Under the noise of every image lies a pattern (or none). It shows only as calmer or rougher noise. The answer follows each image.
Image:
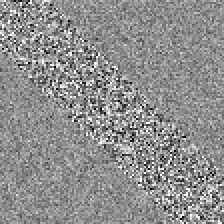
a diagonal band
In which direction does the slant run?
top left to bottom right
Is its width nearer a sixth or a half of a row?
a half
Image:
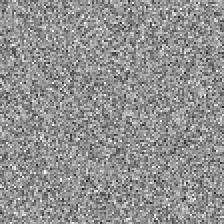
only noise
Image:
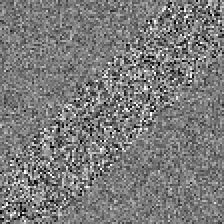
a diagonal band
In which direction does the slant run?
bottom left to top right
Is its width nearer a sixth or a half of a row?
a half
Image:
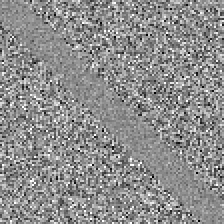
a diagonal band
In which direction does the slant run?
top left to bottom right
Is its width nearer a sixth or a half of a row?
a sixth
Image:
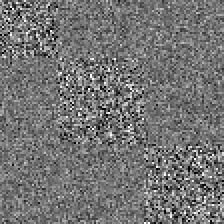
blocks along the diagonal
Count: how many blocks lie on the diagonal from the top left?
3
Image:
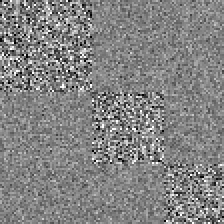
blocks along the diagonal
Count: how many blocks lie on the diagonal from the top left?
3
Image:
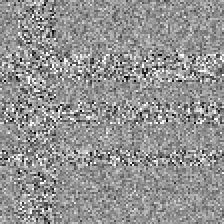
bands of rows crossing bands of columns
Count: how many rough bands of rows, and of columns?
3 and 1
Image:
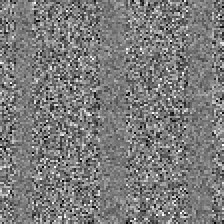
bands of columns
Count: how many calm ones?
3
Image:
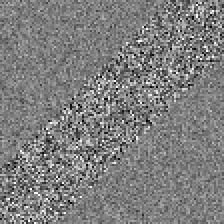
a diagonal band
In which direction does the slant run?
bottom left to top right
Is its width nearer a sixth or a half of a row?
a half
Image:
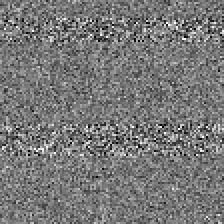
bands of rows
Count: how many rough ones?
2
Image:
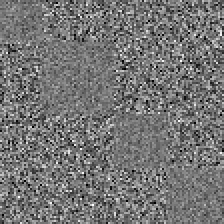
blocks along the diagonal
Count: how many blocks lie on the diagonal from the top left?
4
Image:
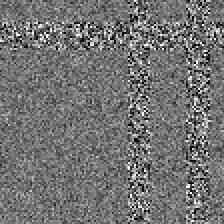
bands of rows crossing bands of columns
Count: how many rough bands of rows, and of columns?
1 and 2
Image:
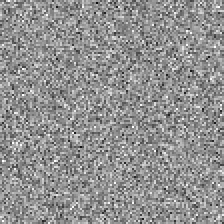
only noise
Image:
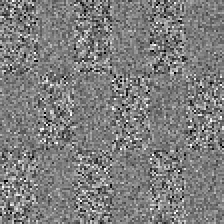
a checkerboard
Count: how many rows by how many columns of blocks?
3 by 6
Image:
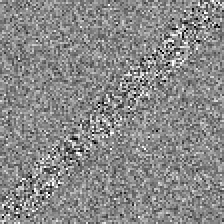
a diagonal band
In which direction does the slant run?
bottom left to top right
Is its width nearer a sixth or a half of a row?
a sixth
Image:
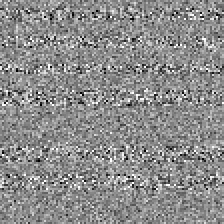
bands of rows
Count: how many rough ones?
6
